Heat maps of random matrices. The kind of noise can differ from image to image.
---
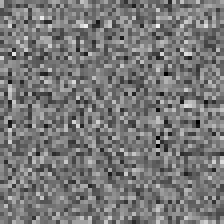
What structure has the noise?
low rank plus noise
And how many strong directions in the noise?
five to eight
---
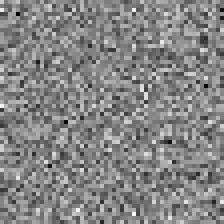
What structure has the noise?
low rank plus noise
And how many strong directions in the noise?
five to eight
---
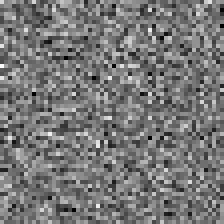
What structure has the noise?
low rank plus noise
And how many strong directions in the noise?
five to eight
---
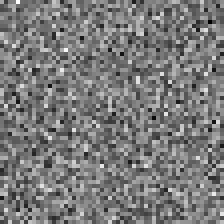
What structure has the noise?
independent entries
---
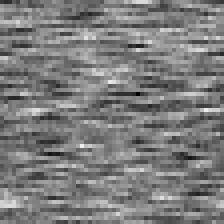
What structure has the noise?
streaked along the rows
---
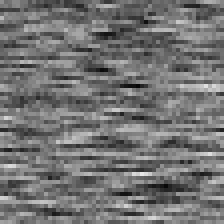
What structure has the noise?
streaked along the rows
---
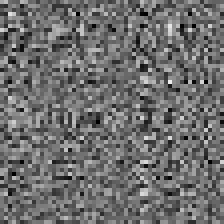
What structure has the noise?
low rank plus noise
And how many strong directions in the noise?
three or four
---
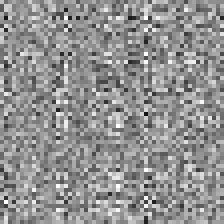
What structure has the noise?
low rank plus noise
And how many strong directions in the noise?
three or four
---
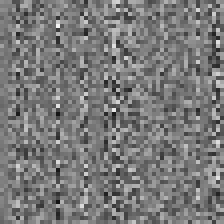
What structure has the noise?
columns of uneven size
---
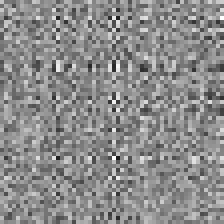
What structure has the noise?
low rank plus noise
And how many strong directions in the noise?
one
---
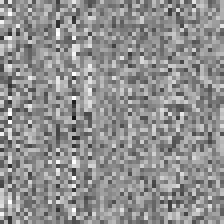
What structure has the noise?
columns of uneven size
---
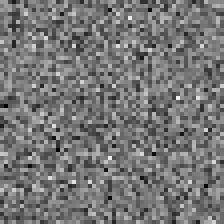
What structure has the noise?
independent entries
